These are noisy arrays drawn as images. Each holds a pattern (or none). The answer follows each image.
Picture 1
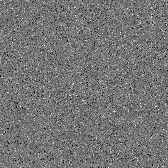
only noise
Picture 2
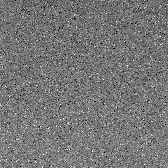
a smooth slope
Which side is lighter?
bottom
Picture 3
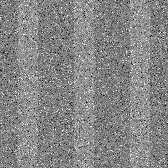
vertical stripes
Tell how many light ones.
3
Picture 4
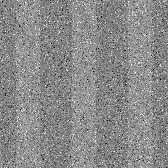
vertical stripes
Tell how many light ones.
3
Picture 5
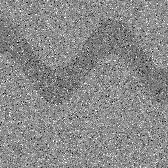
a wavy band
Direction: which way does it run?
left to right
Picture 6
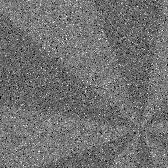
spokes from one point
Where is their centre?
bottom right
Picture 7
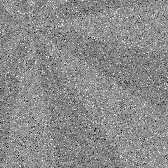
spokes from one point
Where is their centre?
top left
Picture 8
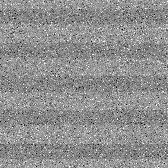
horizontal stripes
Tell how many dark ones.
5
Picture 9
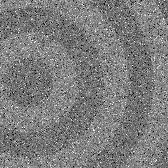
rings round one point
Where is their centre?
middle left
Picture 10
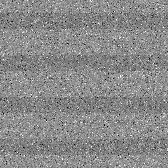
horizontal stripes
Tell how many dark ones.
4
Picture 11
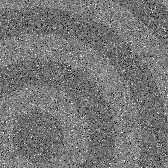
rings round one point
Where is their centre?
bottom left
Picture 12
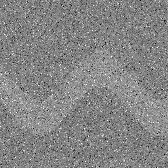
a wavy band
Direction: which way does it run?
left to right
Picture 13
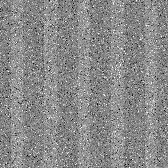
vertical stripes
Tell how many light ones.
5
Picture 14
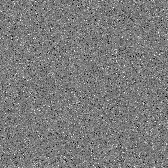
only noise
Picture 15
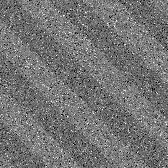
diagonal stripes
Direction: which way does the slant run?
top left to bottom right
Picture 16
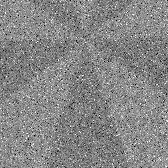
spokes from one point
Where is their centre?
top middle
